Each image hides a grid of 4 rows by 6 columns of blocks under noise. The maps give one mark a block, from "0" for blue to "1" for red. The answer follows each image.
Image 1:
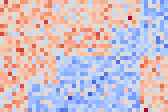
1 1 1 1 1 0
1 1 1 1 0 0
1 1 0 0 0 1
1 0 0 0 0 1
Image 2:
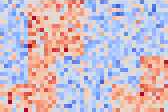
0 1 1 0 0 0
0 1 1 0 0 0
0 1 0 0 0 1
1 1 0 0 1 1
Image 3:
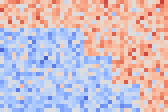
1 1 1 1 1 1
0 0 0 1 1 1
0 0 0 0 1 1
0 0 0 0 0 1
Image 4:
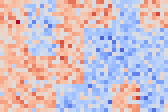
1 0 1 1 0 1
1 0 1 0 0 0
1 1 1 0 0 0
1 1 0 0 1 0
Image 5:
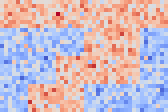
1 1 1 1 1 1
0 0 0 1 1 0
0 0 1 1 1 0
0 1 1 0 0 0
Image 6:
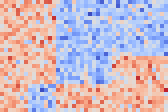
1 1 0 0 0 0
1 1 0 0 0 0
1 1 0 0 1 1
1 0 1 1 1 1
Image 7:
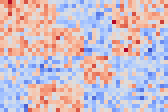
1 1 0 0 1 1
1 1 1 0 1 0
0 0 0 1 0 0
0 1 1 0 0 0
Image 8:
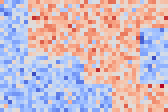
0 1 1 1 1 1
0 1 1 1 1 0
0 0 0 1 1 0
0 0 0 0 1 1
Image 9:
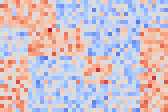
1 1 0 0 0 0
0 1 1 0 0 1
1 0 0 1 0 1
1 0 0 0 0 1
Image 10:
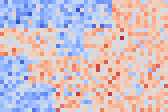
0 0 0 0 1 1
1 1 0 1 1 1
0 1 1 1 1 1
0 0 1 1 1 1
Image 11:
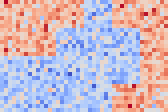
1 1 1 0 1 1
1 1 0 0 0 1
0 0 0 0 0 1
0 0 0 0 1 1
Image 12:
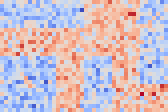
0 0 0 1 1 0
1 1 1 1 1 0
0 0 1 0 1 0
0 0 1 0 1 1
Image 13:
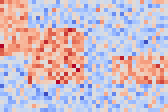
1 0 0 0 0 0
1 1 1 0 0 0
0 1 1 0 1 1
0 0 0 0 0 0
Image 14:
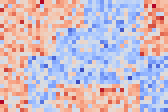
1 1 1 0 0 1
1 1 0 0 0 1
1 0 0 0 0 0
1 0 1 1 1 0
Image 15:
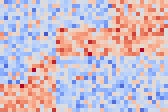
0 0 0 0 1 1
0 0 1 1 1 1
0 1 0 0 0 0
1 1 0 0 0 0
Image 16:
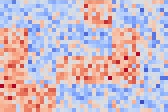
0 0 0 1 0 0
1 0 0 0 1 0
1 0 1 1 1 0
1 1 0 0 0 0
